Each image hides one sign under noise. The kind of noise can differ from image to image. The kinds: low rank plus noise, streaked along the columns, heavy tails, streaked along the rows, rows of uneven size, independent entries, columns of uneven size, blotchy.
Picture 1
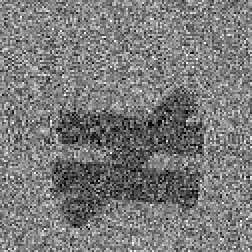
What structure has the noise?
low rank plus noise
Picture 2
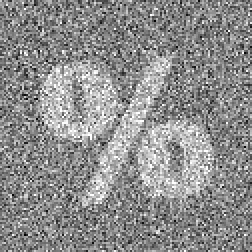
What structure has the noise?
low rank plus noise
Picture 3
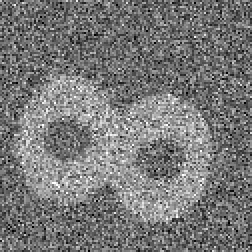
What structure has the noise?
independent entries
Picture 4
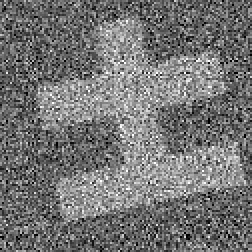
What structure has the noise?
low rank plus noise
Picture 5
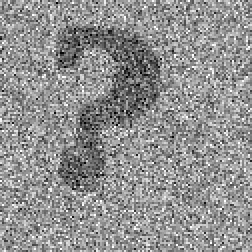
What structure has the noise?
independent entries
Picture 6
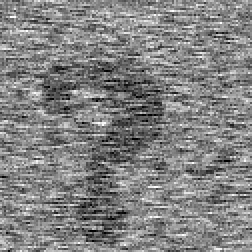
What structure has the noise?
streaked along the rows
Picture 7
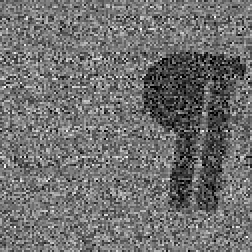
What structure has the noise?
rows of uneven size
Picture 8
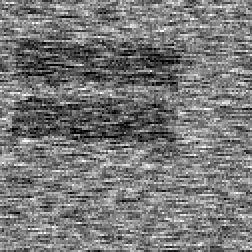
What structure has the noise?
streaked along the rows
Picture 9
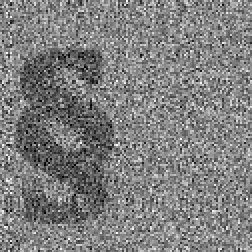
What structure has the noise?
low rank plus noise
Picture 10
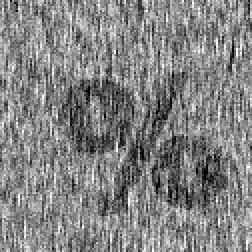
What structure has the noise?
streaked along the columns
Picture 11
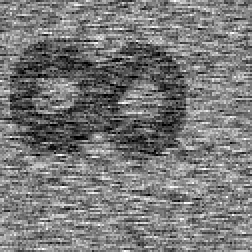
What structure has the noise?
streaked along the rows
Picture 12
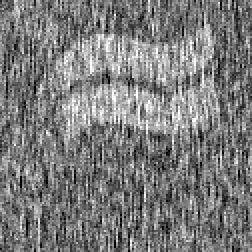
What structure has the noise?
streaked along the columns
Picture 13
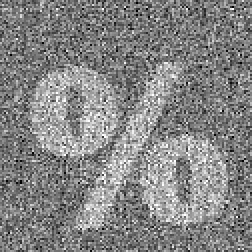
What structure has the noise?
low rank plus noise
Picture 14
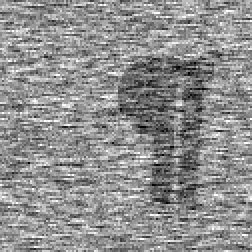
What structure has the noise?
streaked along the rows
